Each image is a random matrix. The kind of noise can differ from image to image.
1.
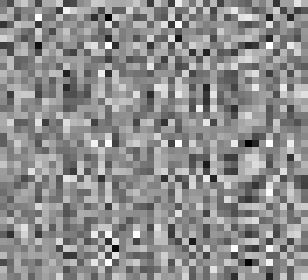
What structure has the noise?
low rank plus noise
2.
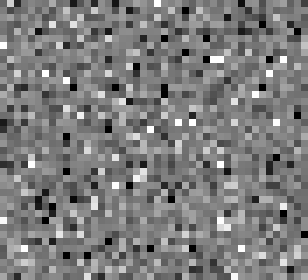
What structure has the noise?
heavy tails
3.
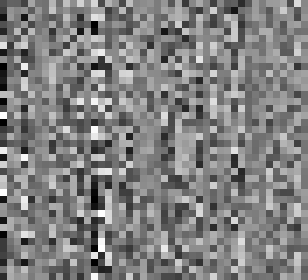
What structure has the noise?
columns of uneven size
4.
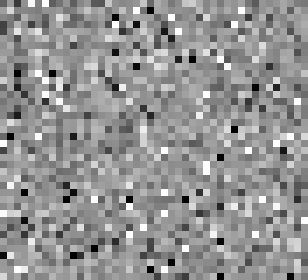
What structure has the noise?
heavy tails
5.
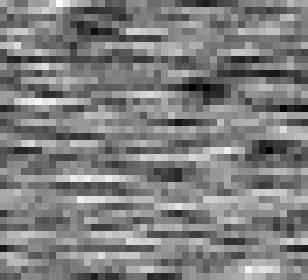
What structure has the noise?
streaked along the rows
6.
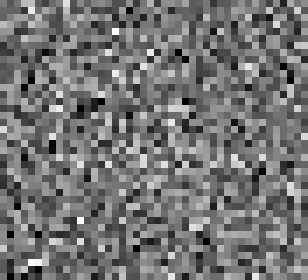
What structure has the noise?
independent entries
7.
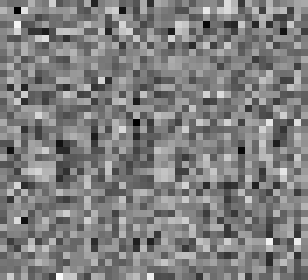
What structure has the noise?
low rank plus noise
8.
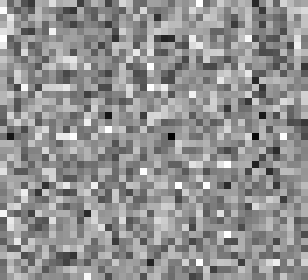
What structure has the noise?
low rank plus noise
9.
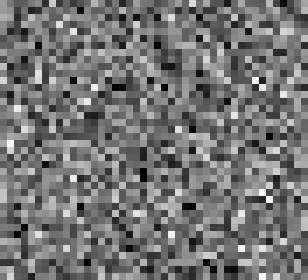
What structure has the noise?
independent entries
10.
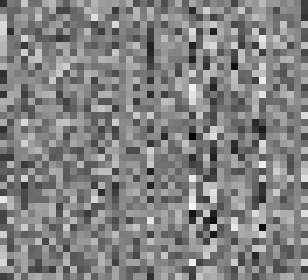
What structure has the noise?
columns of uneven size
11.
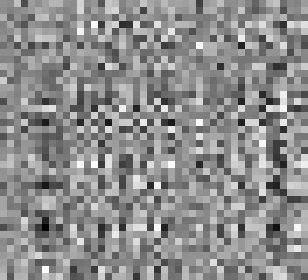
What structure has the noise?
low rank plus noise
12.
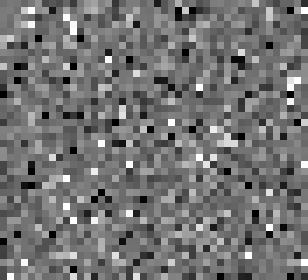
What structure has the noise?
heavy tails
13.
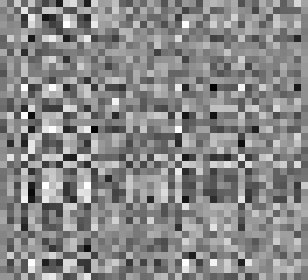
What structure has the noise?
low rank plus noise
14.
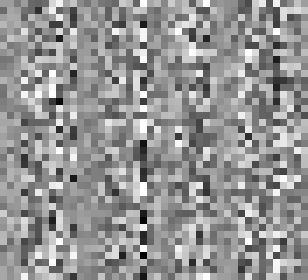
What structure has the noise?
columns of uneven size
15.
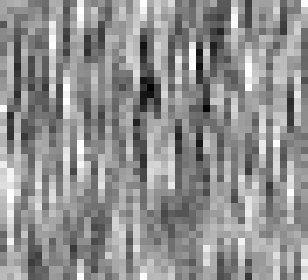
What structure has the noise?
streaked along the columns
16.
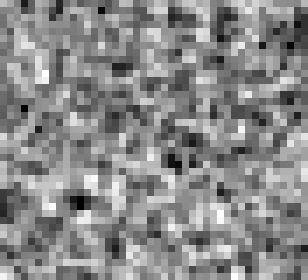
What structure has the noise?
blotchy
